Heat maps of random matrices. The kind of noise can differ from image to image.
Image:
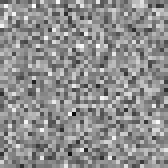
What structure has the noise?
independent entries
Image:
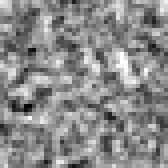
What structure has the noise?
blotchy
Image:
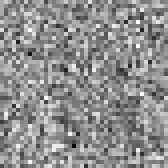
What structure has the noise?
low rank plus noise
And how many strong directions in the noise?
five to eight
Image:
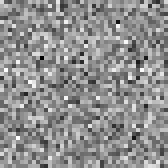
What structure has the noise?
independent entries
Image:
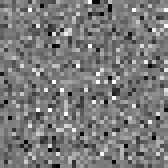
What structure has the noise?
heavy tails
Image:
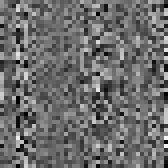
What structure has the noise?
columns of uneven size
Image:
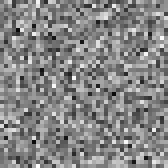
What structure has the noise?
independent entries
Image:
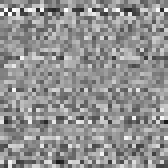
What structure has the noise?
rows of uneven size
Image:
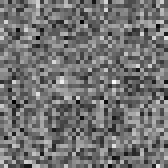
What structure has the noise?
low rank plus noise
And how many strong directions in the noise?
three or four
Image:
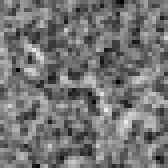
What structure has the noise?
blotchy
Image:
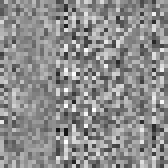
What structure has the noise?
columns of uneven size
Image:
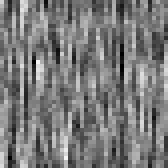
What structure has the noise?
streaked along the columns
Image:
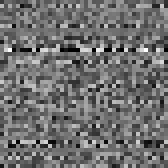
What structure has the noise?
rows of uneven size
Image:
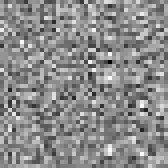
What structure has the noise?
low rank plus noise
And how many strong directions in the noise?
three or four
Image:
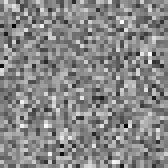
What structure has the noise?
independent entries
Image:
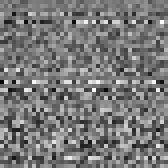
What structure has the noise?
rows of uneven size
